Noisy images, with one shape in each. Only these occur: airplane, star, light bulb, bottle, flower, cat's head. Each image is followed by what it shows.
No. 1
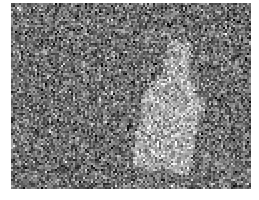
bottle
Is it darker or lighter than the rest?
lighter
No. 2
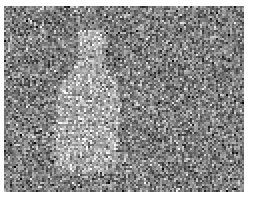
bottle
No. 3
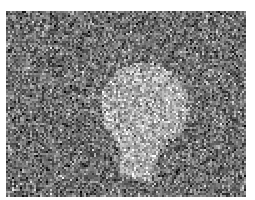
light bulb
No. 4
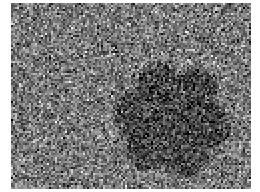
flower
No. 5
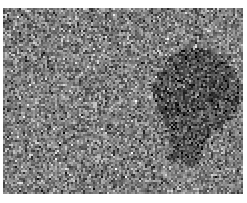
light bulb
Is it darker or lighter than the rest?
darker
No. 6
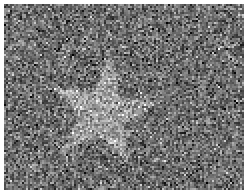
star
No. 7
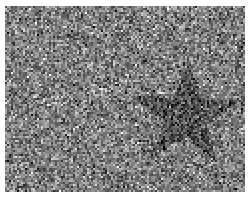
star
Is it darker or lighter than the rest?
darker
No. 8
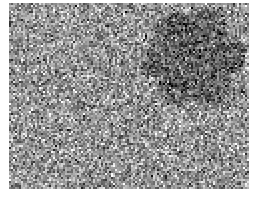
flower
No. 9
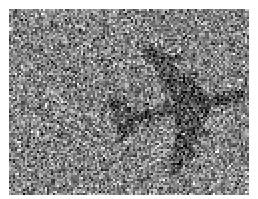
airplane
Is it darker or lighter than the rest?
darker
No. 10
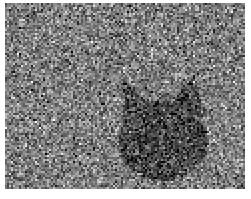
cat's head
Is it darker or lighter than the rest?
darker
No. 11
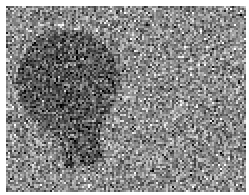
light bulb
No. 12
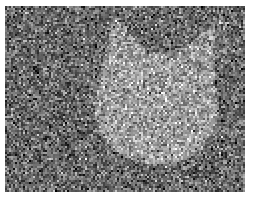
cat's head
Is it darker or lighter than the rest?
lighter
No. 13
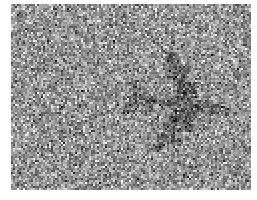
airplane
